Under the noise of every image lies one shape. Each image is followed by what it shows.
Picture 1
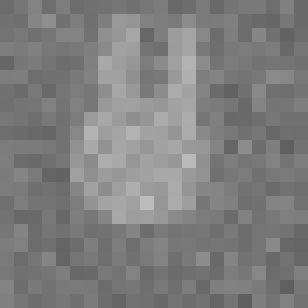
rabbit's head
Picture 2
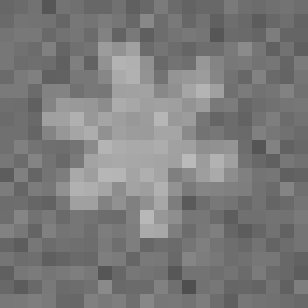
asterisk
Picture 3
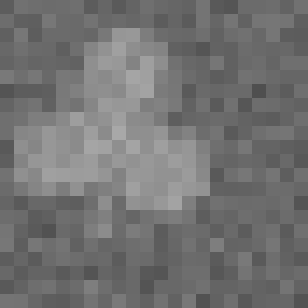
club
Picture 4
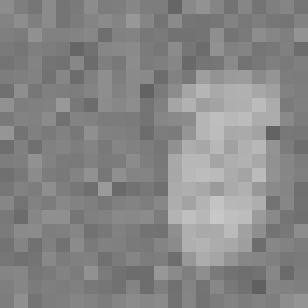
footprint
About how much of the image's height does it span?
two thirds
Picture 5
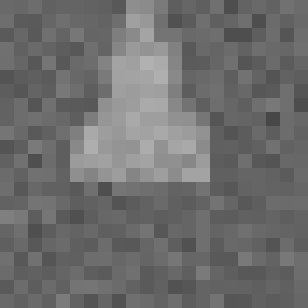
chess pawn
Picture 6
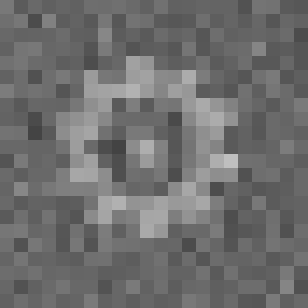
gear
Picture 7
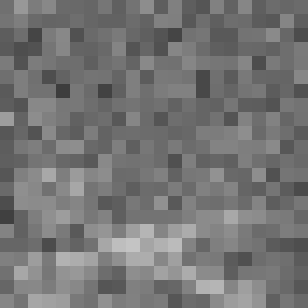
pair of scissors
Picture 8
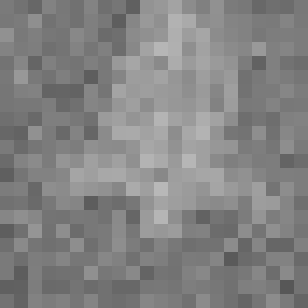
bell
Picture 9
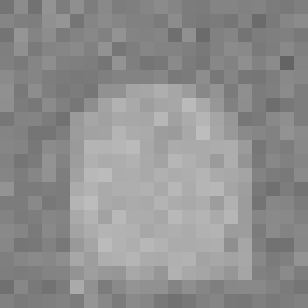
ghost
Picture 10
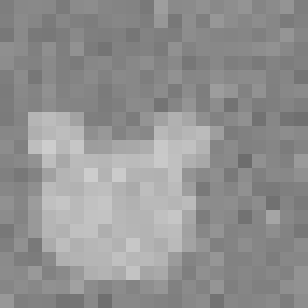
bear's head
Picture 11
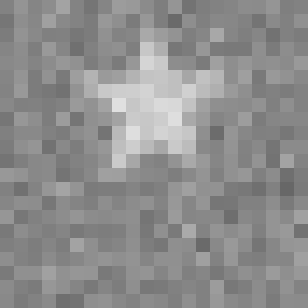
star
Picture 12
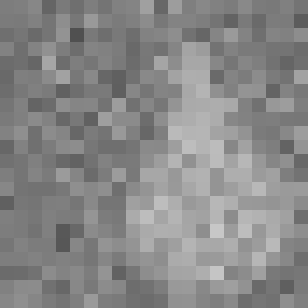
pear
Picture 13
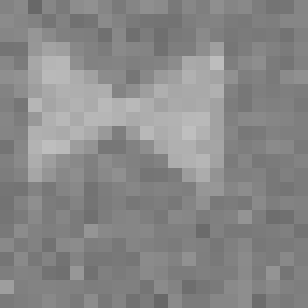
bow tie
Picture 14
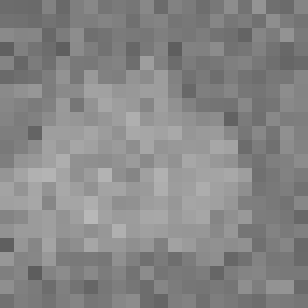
cloud
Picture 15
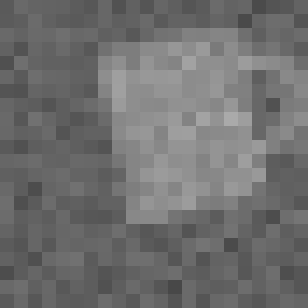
cup
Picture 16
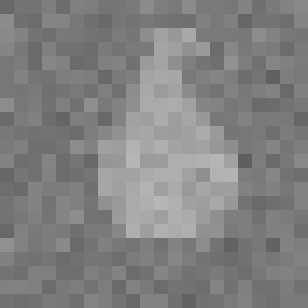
pear
